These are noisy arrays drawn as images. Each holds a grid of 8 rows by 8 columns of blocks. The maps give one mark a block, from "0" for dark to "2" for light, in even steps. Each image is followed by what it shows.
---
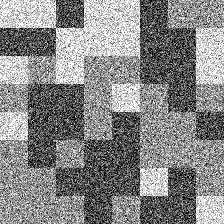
2 2 0 2 2 0 1 1
0 0 2 2 2 0 0 2
2 1 2 1 1 0 0 2
1 0 0 1 2 1 0 1
2 0 0 1 0 1 1 0
1 0 1 0 0 1 1 1
1 1 0 0 0 2 0 1
1 1 1 0 1 0 0 2
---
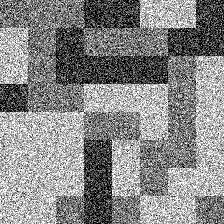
1 1 1 0 0 2 2 0
2 1 0 1 1 1 0 0
2 1 0 0 0 0 1 2
0 1 1 2 2 2 1 2
2 2 2 1 1 2 1 2
2 2 2 0 2 1 1 2
2 2 2 0 2 1 2 2
2 2 1 0 1 2 2 1
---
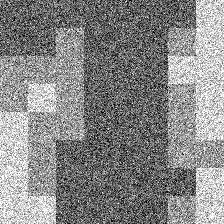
0 0 0 0 0 0 0 2
0 0 1 0 0 0 1 2
1 1 1 0 0 0 2 2
1 2 1 0 0 0 1 2
2 1 1 0 0 0 1 2
2 1 0 0 0 0 1 1
2 1 0 0 0 0 0 2
2 2 0 0 0 0 1 2
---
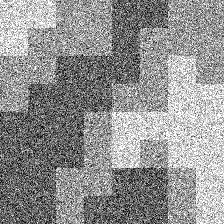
2 2 1 1 0 0 1 1
2 1 1 1 0 1 1 1
1 1 0 0 0 1 2 1
1 0 0 0 1 1 2 2
0 0 0 1 2 2 2 2
0 0 0 1 2 1 2 2
0 0 1 1 0 0 1 2
0 0 1 0 0 0 1 2
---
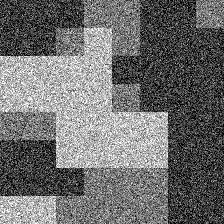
0 0 0 1 1 0 0 1
0 0 1 2 1 0 0 0
2 2 2 2 0 0 0 0
2 2 2 2 1 0 0 0
1 1 2 2 2 2 0 0
0 0 2 2 2 2 0 0
0 0 0 1 1 1 0 0
2 2 1 1 1 1 0 0
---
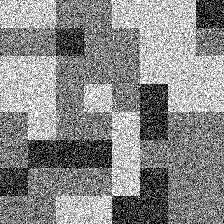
2 2 1 1 2 2 2 0
1 1 0 1 1 2 2 1
2 2 1 1 1 2 2 2
2 2 1 2 1 0 2 2
1 2 1 1 2 0 1 1
1 0 0 0 2 1 1 1
0 1 1 1 2 0 1 1
1 1 2 2 0 0 1 1
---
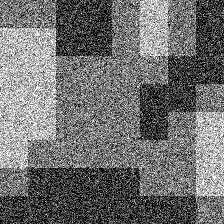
1 1 0 0 1 2 1 0
2 2 0 0 1 2 1 0
2 2 1 1 1 1 0 0
2 2 1 1 1 0 0 1
2 2 1 1 1 0 1 2
2 1 1 1 1 1 1 2
1 0 0 0 0 1 1 2
0 0 0 0 0 0 0 1
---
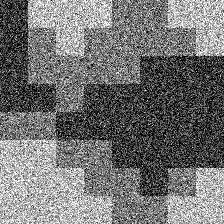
0 2 2 2 1 1 2 2
0 1 2 1 1 1 1 2
0 1 1 1 1 0 0 0
0 0 1 0 0 0 0 0
1 1 0 0 0 0 0 0
2 2 1 1 0 0 0 0
2 2 2 1 1 0 1 2
2 2 2 2 1 1 2 2
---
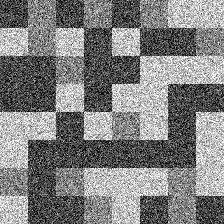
0 1 0 1 0 1 2 2
2 1 2 0 2 0 0 1
0 0 1 0 0 2 2 2
0 0 2 0 2 2 0 0
2 2 0 2 1 2 0 2
2 0 0 0 0 0 0 2
1 0 1 2 2 2 1 2
2 0 0 1 2 0 1 0
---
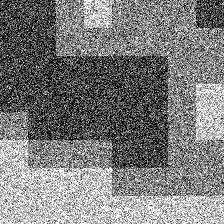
0 0 1 2 1 1 1 0
0 0 1 1 1 1 1 1
0 0 0 0 0 0 1 1
0 0 0 0 0 0 1 2
1 0 0 0 0 0 1 2
2 1 1 1 0 0 1 1
2 2 2 2 1 1 1 1
2 2 2 2 2 2 2 2
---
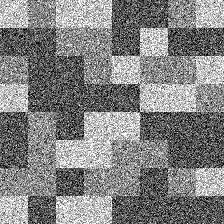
2 1 2 2 0 0 1 2
0 0 1 1 0 2 0 0
1 0 0 1 2 1 1 2
2 0 0 0 0 2 2 1
0 1 0 2 2 0 0 0
0 1 2 2 1 1 0 0
1 1 0 1 1 0 1 2
2 0 2 2 0 0 0 0
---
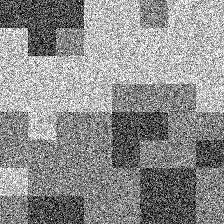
0 0 0 2 2 1 2 2
2 0 1 2 2 2 2 2
2 2 2 2 2 2 2 2
2 2 2 2 1 1 1 2
1 2 1 1 0 0 1 1
1 1 1 1 0 1 1 0
2 1 1 1 1 0 0 1
1 0 0 1 1 0 0 1
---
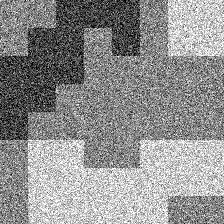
1 1 0 0 0 1 2 2
1 0 0 1 0 1 2 2
0 0 0 1 1 1 1 1
0 0 1 1 1 1 1 1
0 1 1 1 1 1 1 1
1 2 2 1 1 2 2 2
1 2 2 2 2 2 2 2
1 2 2 2 2 2 1 1
